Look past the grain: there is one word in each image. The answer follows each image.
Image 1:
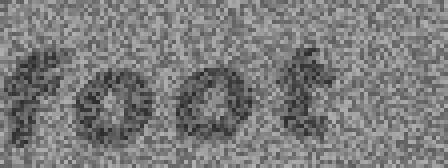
foot
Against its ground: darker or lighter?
darker
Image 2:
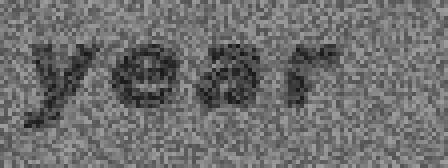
year
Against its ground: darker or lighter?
darker
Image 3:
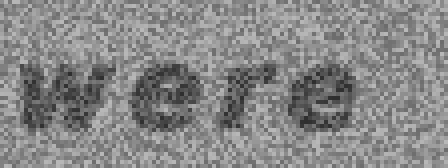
were
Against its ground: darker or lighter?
darker
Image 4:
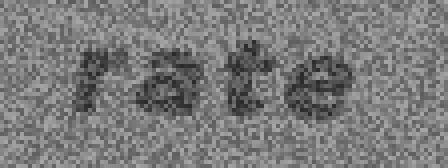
rate
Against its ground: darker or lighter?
darker
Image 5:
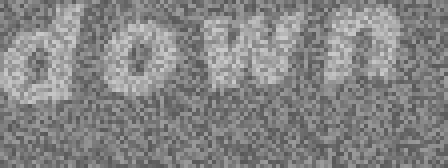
down
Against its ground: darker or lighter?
lighter
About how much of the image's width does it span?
nearly all
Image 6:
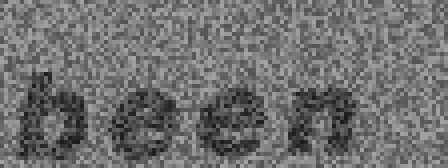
been
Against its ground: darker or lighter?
darker
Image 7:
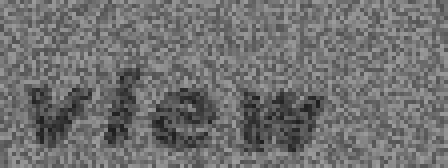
view
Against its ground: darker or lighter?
darker
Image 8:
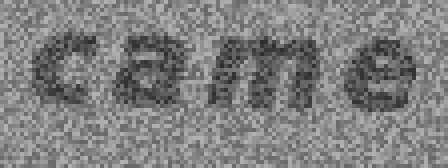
came
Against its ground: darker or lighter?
darker
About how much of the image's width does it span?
nearly all
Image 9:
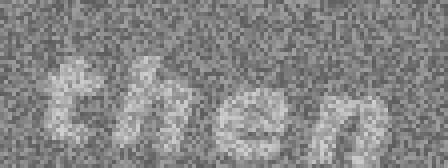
then
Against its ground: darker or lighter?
lighter
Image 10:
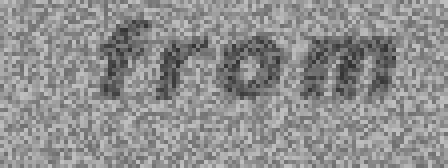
from
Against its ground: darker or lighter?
darker
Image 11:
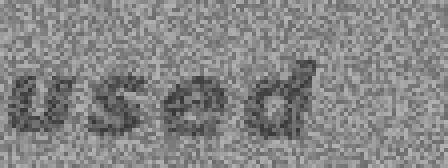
used
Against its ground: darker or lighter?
darker
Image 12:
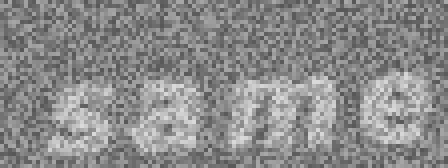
same
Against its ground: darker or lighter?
lighter
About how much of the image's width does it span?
nearly all
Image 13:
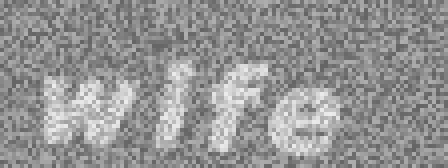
wife
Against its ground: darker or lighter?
lighter
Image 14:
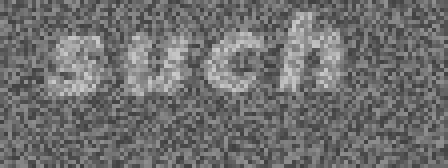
such
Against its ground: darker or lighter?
lighter
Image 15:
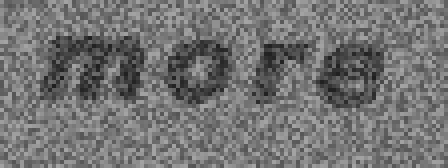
more
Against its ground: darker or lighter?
darker
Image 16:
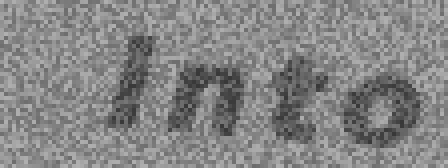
into
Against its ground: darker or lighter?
darker
